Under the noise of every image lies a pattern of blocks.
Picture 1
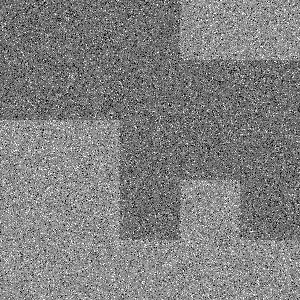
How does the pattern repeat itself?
no symmetry
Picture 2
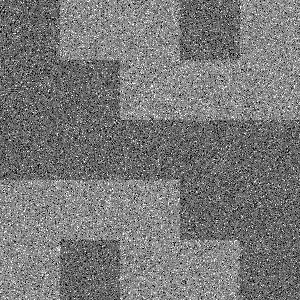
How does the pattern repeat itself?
the same after a half turn
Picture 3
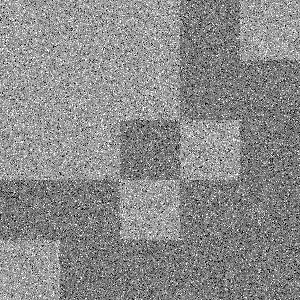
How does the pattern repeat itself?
mirrored about the diagonal from the top left
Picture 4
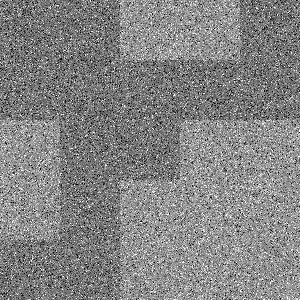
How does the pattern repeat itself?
mirrored about the diagonal from the top left
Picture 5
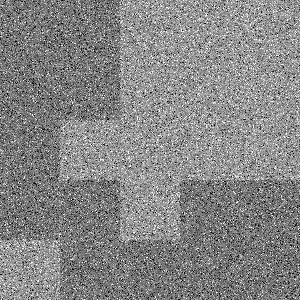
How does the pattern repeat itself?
mirrored about the diagonal from the bottom left
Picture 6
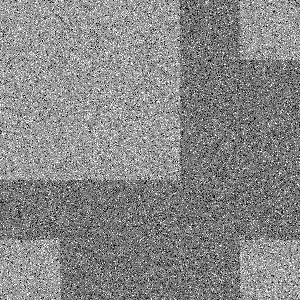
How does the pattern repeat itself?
mirrored about the diagonal from the top left
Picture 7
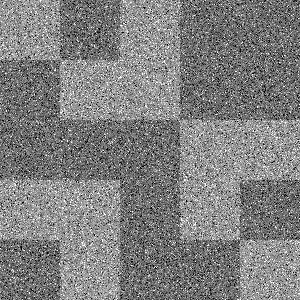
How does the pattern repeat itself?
mirrored about the diagonal from the bottom left
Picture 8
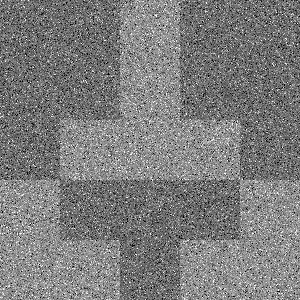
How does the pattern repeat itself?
left and right mirror each other
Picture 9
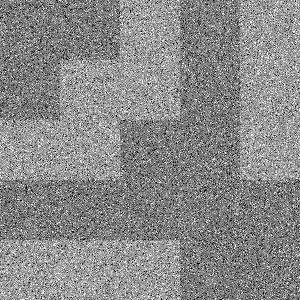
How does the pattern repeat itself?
mirrored about the diagonal from the top left
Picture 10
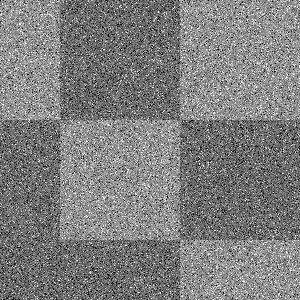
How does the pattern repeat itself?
mirrored about the diagonal from the bottom left
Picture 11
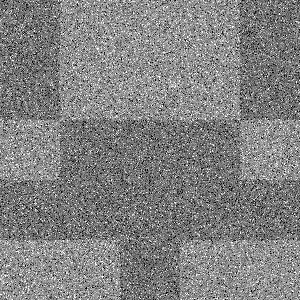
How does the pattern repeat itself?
left and right mirror each other
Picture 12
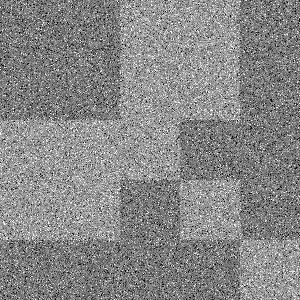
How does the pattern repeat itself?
mirrored about the diagonal from the top left
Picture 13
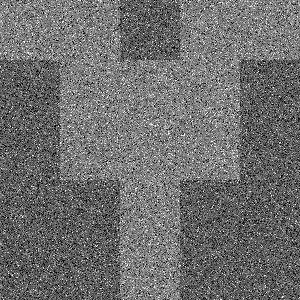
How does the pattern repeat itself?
left and right mirror each other
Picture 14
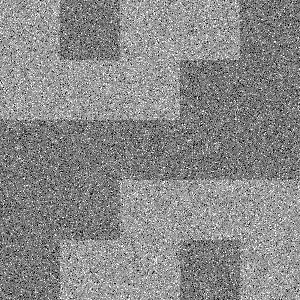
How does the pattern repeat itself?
the same after a half turn
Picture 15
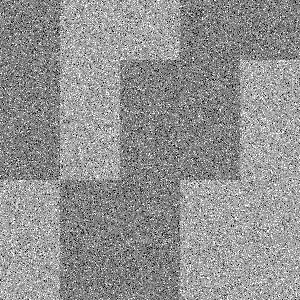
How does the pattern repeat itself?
no symmetry
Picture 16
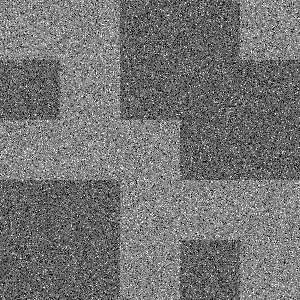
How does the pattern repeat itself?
mirrored about the diagonal from the bottom left
